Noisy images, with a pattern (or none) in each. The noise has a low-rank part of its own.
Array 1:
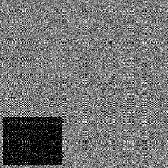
one block
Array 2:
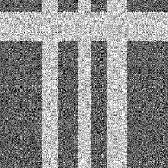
bands of rows crossing bands of columns
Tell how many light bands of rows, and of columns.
1 and 3
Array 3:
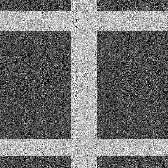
bands of rows crossing bands of columns
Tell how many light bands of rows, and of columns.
2 and 1
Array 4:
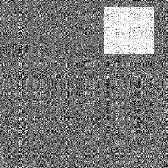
one block
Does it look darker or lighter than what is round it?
lighter
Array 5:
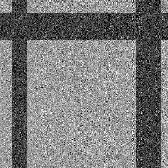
bands of rows crossing bands of columns
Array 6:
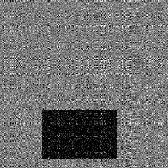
one block
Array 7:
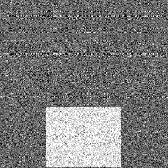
one block
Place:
bottom middle
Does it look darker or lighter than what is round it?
lighter
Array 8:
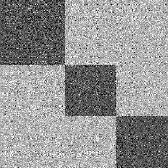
blocks along the diagonal
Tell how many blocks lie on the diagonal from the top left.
3
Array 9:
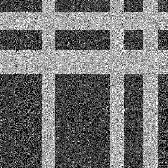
bands of rows crossing bands of columns
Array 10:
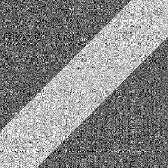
a diagonal band
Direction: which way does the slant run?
bottom left to top right
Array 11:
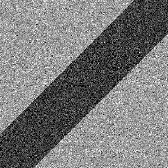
a diagonal band
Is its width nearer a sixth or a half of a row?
a half
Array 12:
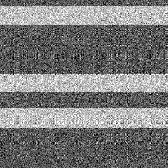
bands of rows
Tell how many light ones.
3
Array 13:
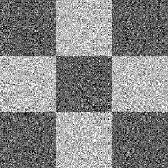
a checkerboard
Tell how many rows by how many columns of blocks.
3 by 3
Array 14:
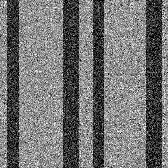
bands of columns
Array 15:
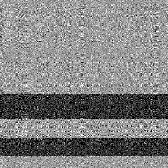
bands of rows
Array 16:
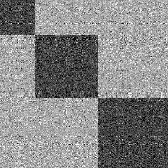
blocks along the diagonal
